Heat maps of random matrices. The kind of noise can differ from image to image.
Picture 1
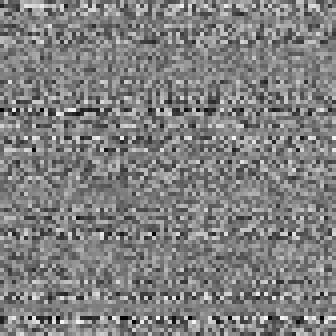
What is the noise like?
rows of uneven size
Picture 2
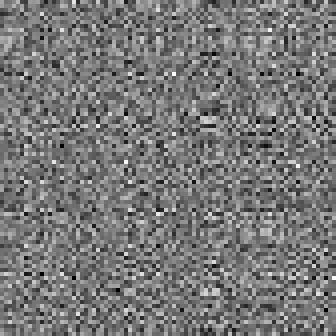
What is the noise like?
low rank plus noise
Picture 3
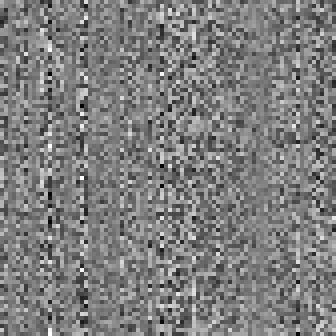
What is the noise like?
columns of uneven size
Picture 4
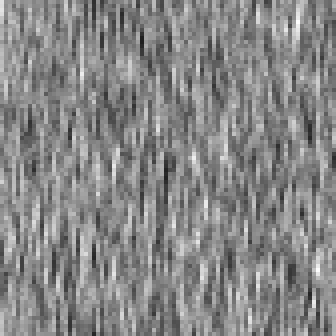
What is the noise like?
streaked along the columns
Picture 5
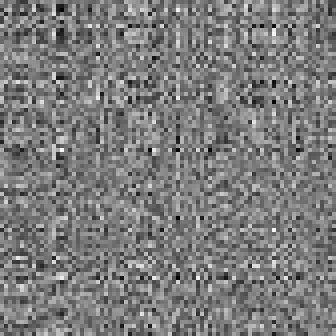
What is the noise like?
low rank plus noise
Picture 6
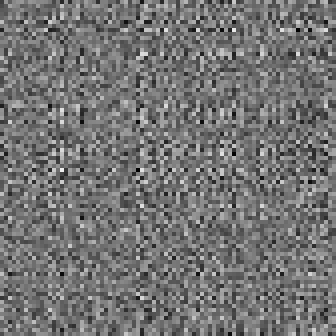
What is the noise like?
low rank plus noise
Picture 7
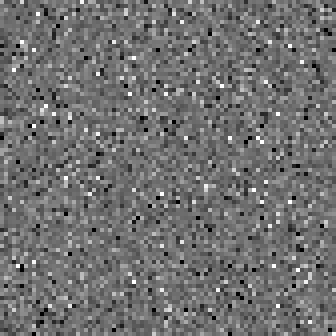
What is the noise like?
heavy tails
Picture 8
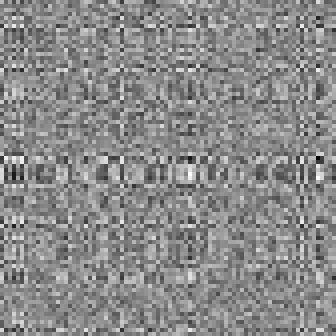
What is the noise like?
low rank plus noise
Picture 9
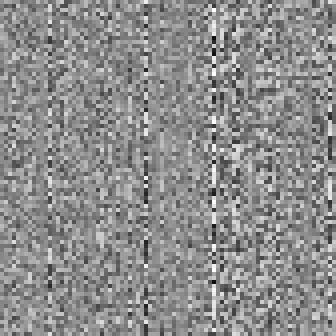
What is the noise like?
columns of uneven size
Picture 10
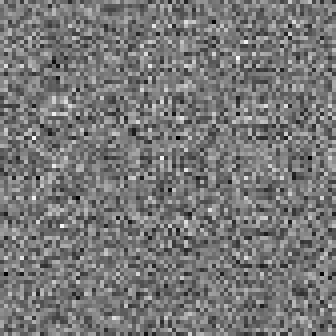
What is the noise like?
low rank plus noise
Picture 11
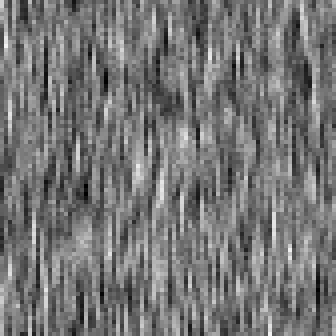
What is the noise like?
streaked along the columns
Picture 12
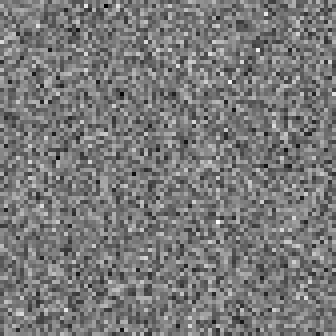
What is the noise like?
independent entries
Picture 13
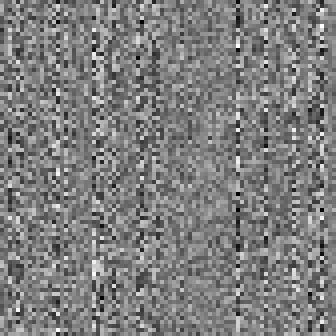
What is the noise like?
columns of uneven size
